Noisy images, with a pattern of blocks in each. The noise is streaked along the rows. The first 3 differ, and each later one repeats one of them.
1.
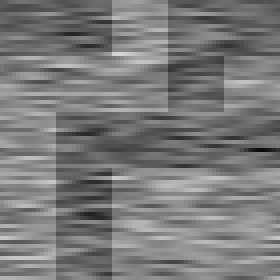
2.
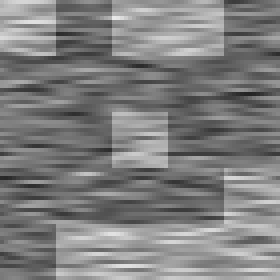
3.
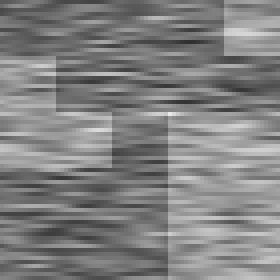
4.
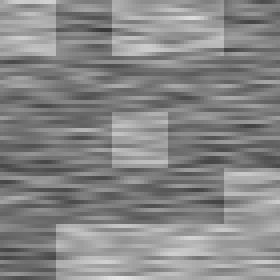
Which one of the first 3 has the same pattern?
2
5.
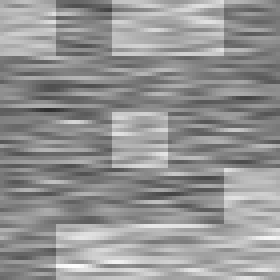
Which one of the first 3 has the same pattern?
2
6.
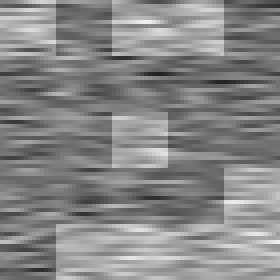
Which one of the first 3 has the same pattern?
2
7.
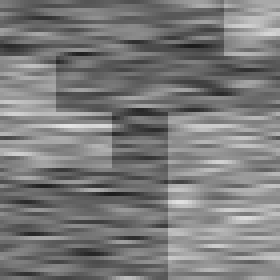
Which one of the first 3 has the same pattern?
3
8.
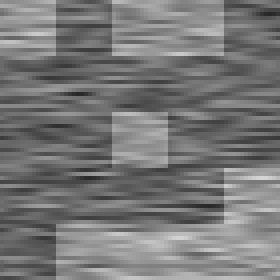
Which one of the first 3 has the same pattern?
2
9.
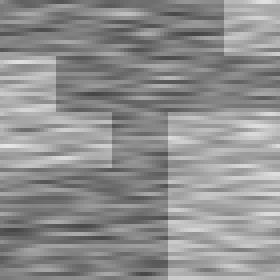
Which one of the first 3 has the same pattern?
3
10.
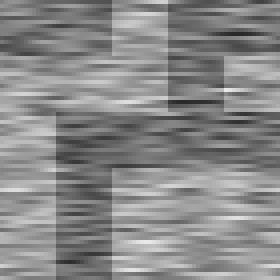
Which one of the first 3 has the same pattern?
1
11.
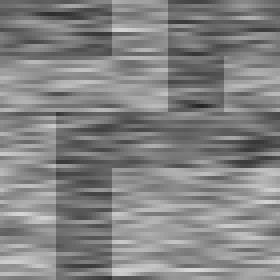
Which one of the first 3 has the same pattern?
1
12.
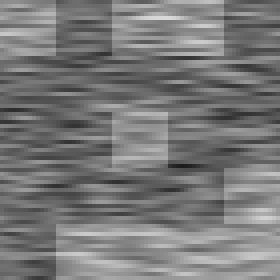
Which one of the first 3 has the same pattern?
2
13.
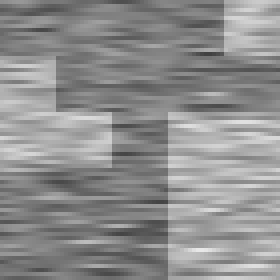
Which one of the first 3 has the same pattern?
3
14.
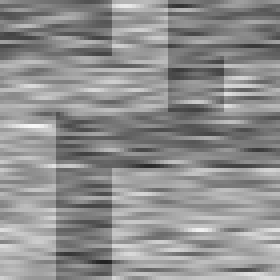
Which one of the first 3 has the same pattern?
1
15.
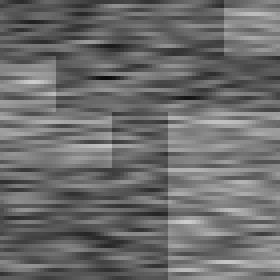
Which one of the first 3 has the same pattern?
3
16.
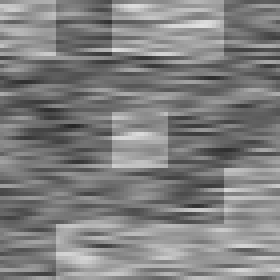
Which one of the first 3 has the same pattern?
2
